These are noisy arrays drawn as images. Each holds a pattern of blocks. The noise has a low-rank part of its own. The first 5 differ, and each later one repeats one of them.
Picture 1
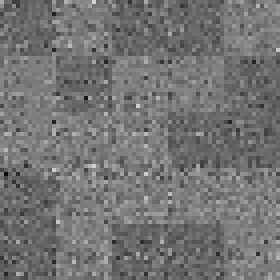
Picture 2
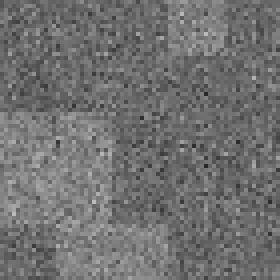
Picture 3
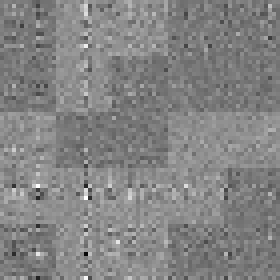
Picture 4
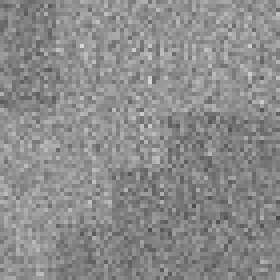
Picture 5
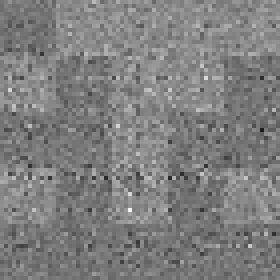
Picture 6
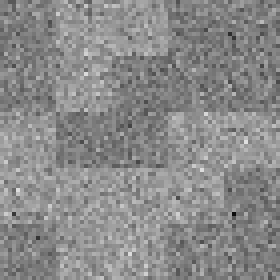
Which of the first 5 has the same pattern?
3
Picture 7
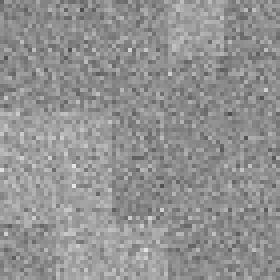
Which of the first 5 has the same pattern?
2
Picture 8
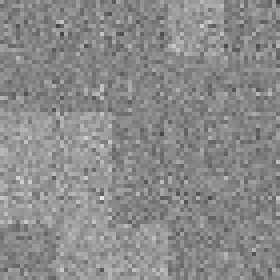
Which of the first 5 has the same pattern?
2
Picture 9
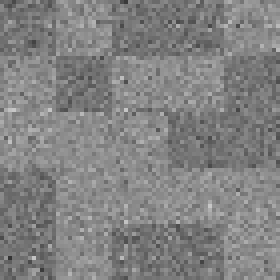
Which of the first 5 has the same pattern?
1
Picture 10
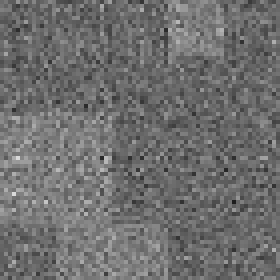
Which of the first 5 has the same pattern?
2
